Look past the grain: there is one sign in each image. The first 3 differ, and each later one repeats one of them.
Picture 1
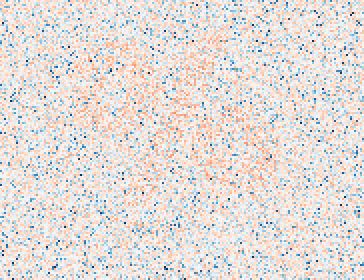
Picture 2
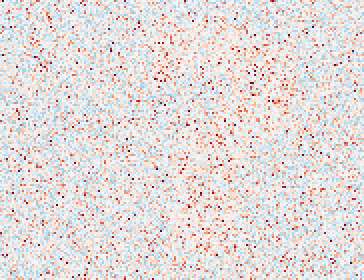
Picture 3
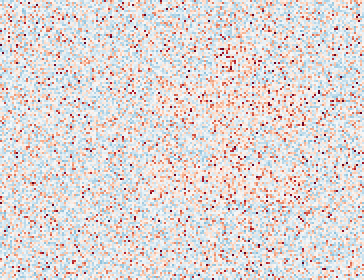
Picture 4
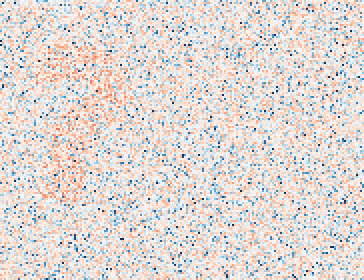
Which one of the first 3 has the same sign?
2
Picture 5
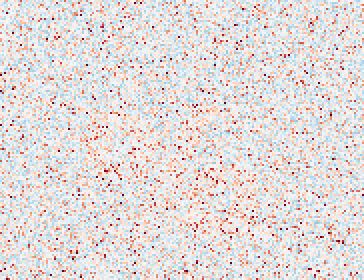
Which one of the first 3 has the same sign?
1
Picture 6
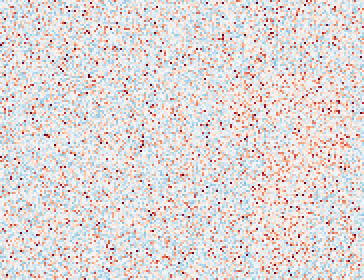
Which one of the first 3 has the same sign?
2
